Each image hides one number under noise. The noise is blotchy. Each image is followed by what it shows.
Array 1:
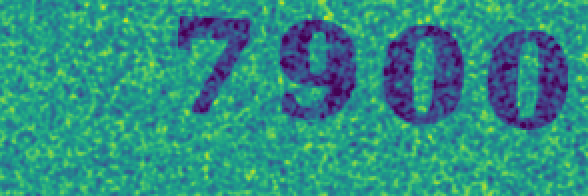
7900
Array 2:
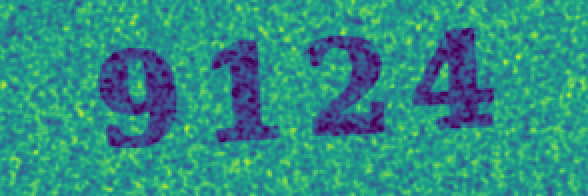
9124
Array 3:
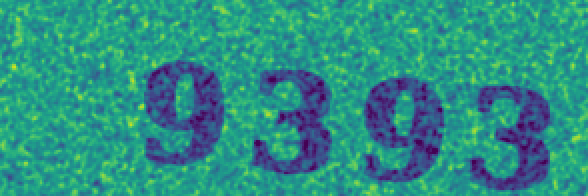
9393
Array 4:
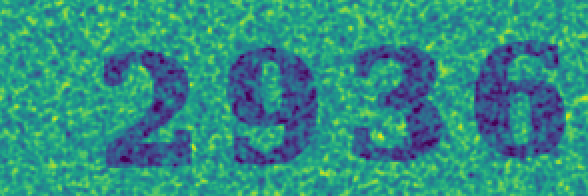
2936
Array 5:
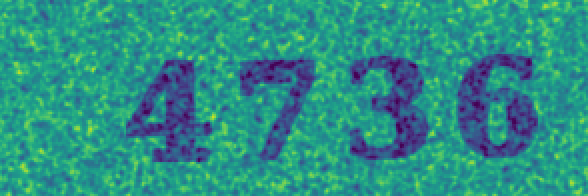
4736
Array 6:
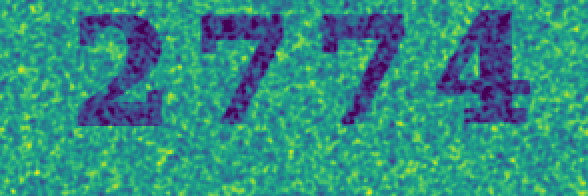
2774
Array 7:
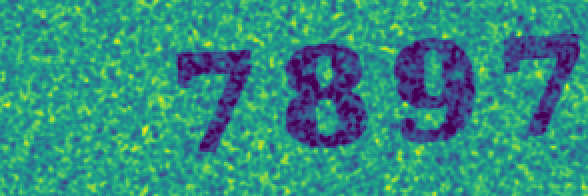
7897
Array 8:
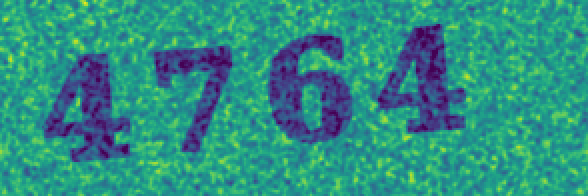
4764
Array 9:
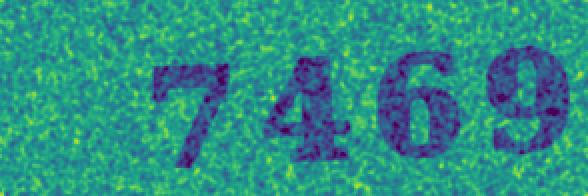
7469
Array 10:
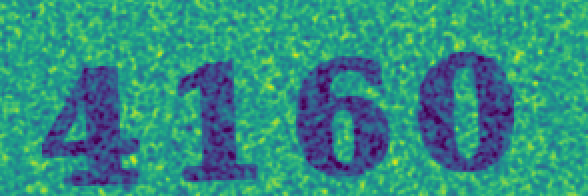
4160
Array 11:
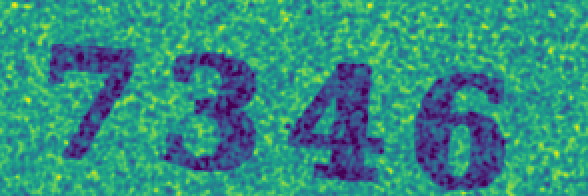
7346
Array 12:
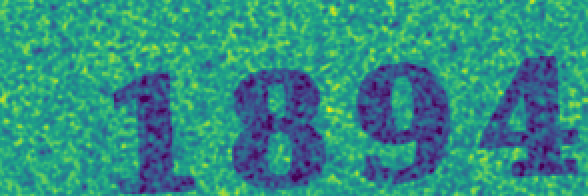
1894
